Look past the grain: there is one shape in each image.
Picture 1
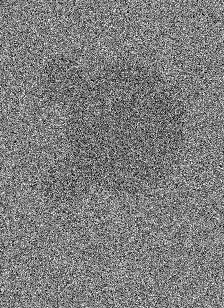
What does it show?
dark bear's head
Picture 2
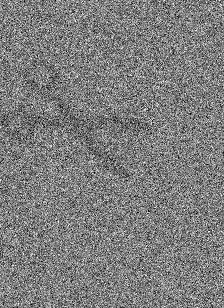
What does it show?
dark pair of scissors
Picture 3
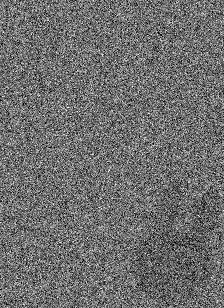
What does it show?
dark rabbit's head, bottom right
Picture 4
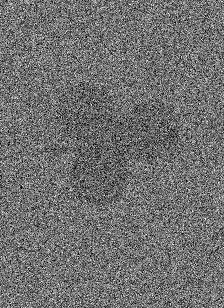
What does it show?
dark club
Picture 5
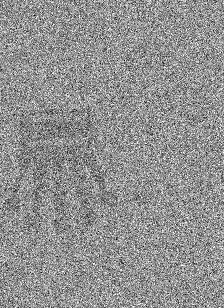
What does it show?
dark chess queen
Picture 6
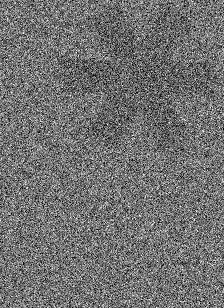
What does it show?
dark asterisk
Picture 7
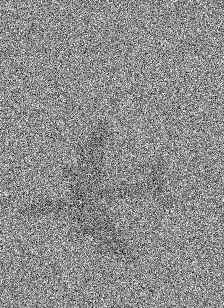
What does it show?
dark airplane
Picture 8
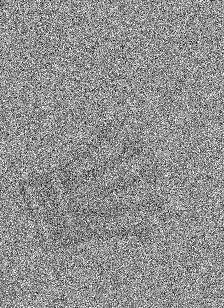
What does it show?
dark chess queen
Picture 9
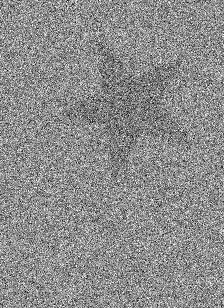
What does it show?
dark star
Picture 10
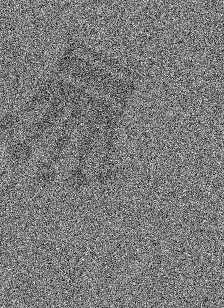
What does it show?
dark chess queen
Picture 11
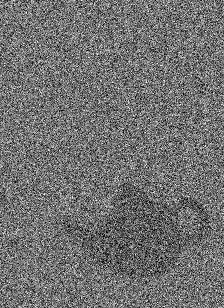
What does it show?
dark teapot
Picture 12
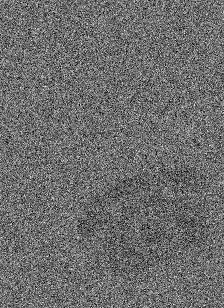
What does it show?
dark telephone
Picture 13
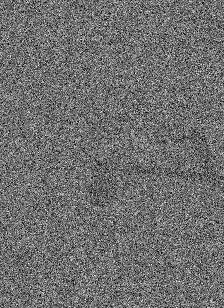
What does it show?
dark musical note
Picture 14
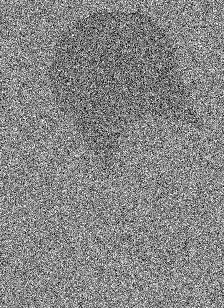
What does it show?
dark cat's head
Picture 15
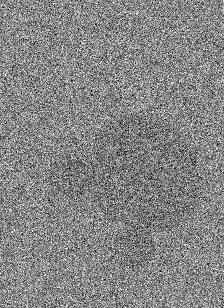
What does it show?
dark bear's head
